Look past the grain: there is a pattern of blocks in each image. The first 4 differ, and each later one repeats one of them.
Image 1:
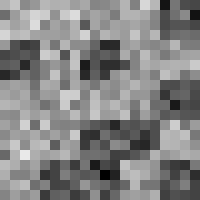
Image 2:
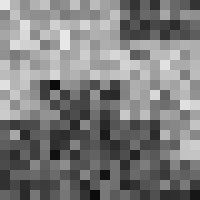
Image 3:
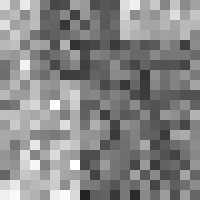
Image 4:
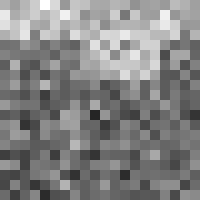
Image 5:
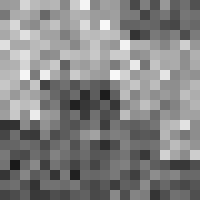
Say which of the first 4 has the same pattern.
2
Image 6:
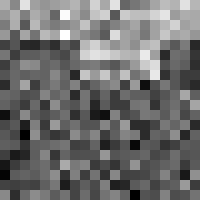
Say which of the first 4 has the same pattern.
4
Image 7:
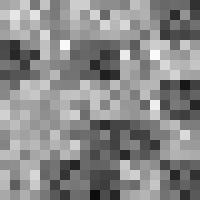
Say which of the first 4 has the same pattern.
1
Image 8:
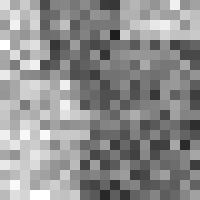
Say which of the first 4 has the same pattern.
3
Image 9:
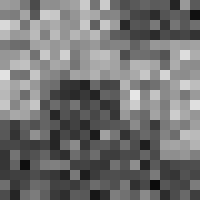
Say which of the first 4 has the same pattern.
2
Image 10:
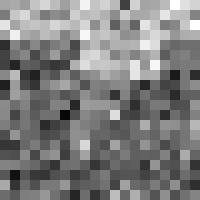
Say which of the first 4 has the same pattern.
4
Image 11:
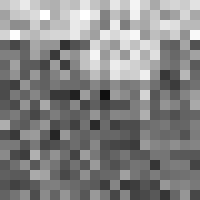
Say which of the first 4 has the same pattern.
4
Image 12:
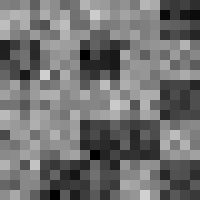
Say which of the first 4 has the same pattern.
1
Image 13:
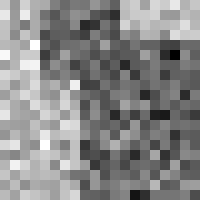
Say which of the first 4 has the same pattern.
3
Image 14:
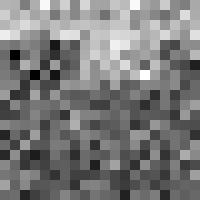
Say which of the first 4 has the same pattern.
4
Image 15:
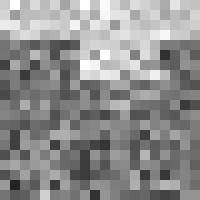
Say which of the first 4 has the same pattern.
4
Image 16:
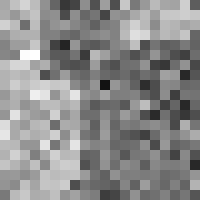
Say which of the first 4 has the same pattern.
3
